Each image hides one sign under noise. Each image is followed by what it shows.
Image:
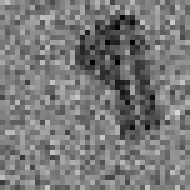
pilcrow
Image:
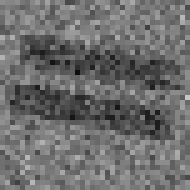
equals sign
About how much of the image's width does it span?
nearly all
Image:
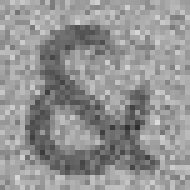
ampersand
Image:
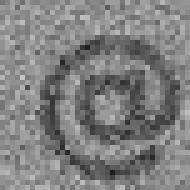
at sign
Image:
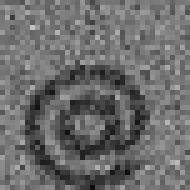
at sign
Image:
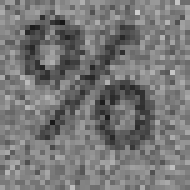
percent sign
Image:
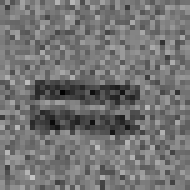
equals sign
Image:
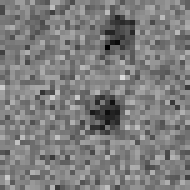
colon
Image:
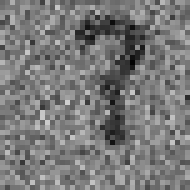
question mark
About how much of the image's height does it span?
two thirds
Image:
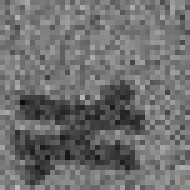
not-equal sign
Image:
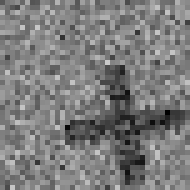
plus sign
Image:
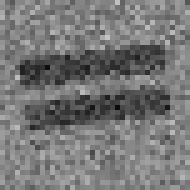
equals sign
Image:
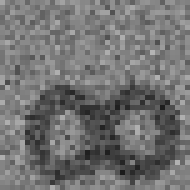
infinity sign
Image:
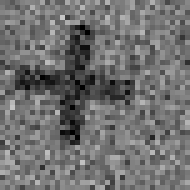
plus sign
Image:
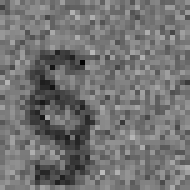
section sign
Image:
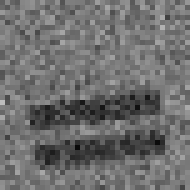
equals sign
